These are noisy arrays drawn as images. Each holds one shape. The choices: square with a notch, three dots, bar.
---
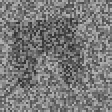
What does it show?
dark square with a notch
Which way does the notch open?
down
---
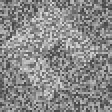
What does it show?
light square with a notch
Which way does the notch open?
down and right
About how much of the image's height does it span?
nearly all
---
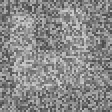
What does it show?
light square with a notch
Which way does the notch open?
up
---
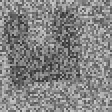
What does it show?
dark square with a notch
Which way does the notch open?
up
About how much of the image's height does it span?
two thirds
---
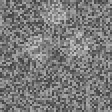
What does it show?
light three dots
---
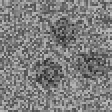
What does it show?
dark three dots
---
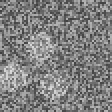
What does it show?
light three dots
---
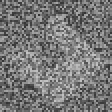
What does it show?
light square with a notch
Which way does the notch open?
up and left
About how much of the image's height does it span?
nearly all
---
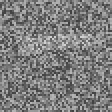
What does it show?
light bar
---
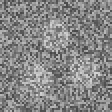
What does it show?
light three dots
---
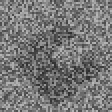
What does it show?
dark square with a notch
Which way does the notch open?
up and right
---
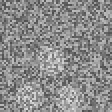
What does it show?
light three dots
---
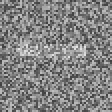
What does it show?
light bar
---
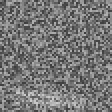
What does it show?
light bar
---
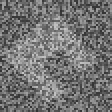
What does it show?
light square with a notch
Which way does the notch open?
down and right
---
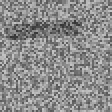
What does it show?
dark bar
